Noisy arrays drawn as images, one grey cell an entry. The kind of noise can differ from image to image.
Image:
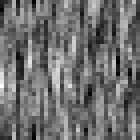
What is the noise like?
streaked along the columns
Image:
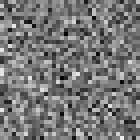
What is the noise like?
independent entries
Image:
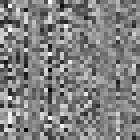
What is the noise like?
columns of uneven size
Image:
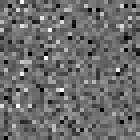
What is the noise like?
heavy tails
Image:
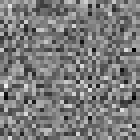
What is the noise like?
low rank plus noise
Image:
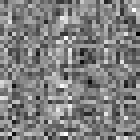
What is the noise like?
low rank plus noise
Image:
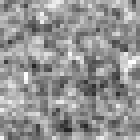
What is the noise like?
blotchy
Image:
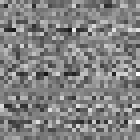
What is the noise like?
rows of uneven size
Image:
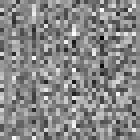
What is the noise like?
columns of uneven size
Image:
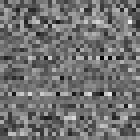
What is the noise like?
rows of uneven size
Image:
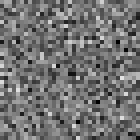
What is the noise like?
independent entries
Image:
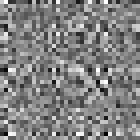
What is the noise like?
low rank plus noise
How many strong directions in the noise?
one
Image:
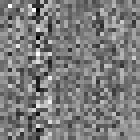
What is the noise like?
columns of uneven size
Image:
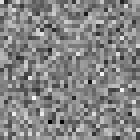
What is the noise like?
independent entries
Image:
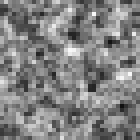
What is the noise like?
blotchy
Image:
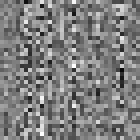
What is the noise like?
columns of uneven size
